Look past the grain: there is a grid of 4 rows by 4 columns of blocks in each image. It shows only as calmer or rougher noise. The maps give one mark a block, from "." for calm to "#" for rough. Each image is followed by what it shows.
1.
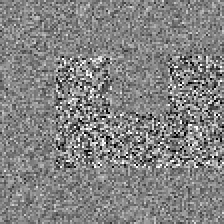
....
.#.#
.###
....
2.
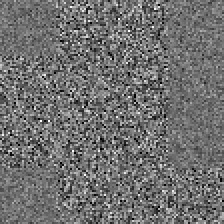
.##.
###.
###.
.###
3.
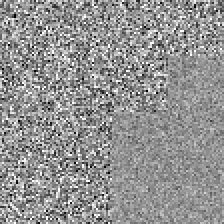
####
###.
##..
##..
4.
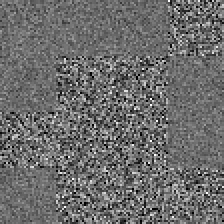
...#
.##.
###.
.###
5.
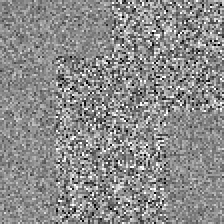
..##
.###
.##.
.##.
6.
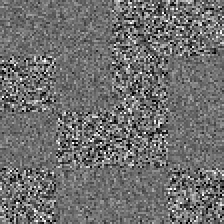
..##
#.#.
.##.
#..#
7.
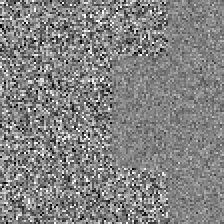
###.
##..
##..
###.
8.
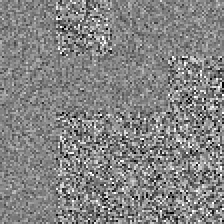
.#..
...#
.###
.###
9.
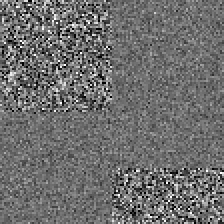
##..
##..
....
..##
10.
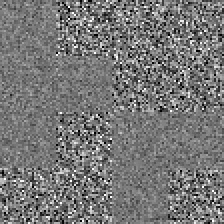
.###
..##
.#..
##.#
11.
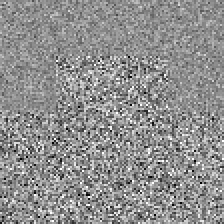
....
.##.
####
####
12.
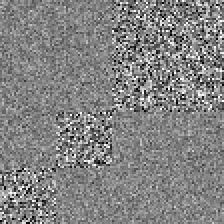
..##
..##
.#..
#...
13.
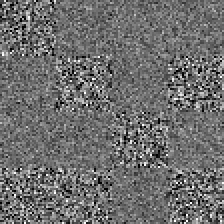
#...
.#.#
..#.
##.#
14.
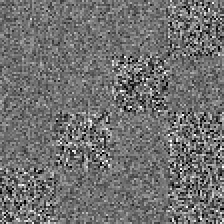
...#
..#.
.#.#
#..#
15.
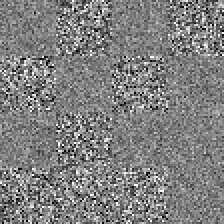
.#.#
#.#.
.#..
###.
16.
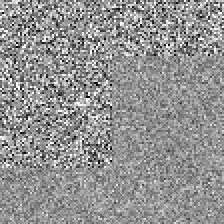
####
##..
##..
....
